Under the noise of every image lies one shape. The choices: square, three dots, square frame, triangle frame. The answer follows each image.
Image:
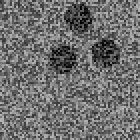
three dots
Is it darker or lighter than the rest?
darker
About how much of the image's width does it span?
half
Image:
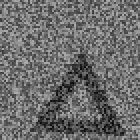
triangle frame
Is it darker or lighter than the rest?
darker
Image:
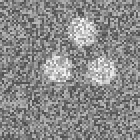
three dots
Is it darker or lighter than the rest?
lighter
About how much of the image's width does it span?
half
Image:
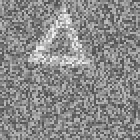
triangle frame
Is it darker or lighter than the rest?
lighter
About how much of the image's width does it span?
half
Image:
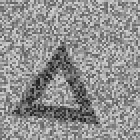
triangle frame
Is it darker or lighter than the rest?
darker
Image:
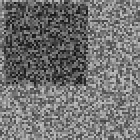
square
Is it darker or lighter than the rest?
darker
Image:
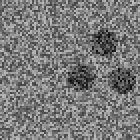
three dots
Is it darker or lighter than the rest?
darker
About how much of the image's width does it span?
half
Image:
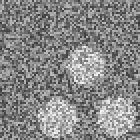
three dots
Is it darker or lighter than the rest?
lighter
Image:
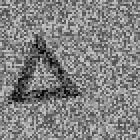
triangle frame
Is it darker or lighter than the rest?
darker
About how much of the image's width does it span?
half
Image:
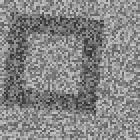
square frame
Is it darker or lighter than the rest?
darker
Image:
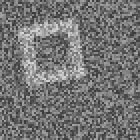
square frame
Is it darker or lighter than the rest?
lighter
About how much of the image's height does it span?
half
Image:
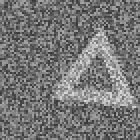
triangle frame
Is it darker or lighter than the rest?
lighter
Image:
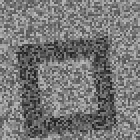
square frame
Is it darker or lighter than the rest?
darker
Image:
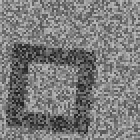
square frame
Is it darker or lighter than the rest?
darker
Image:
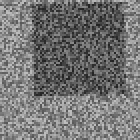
square
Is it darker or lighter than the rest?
darker
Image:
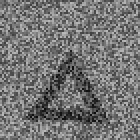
triangle frame
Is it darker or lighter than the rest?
darker
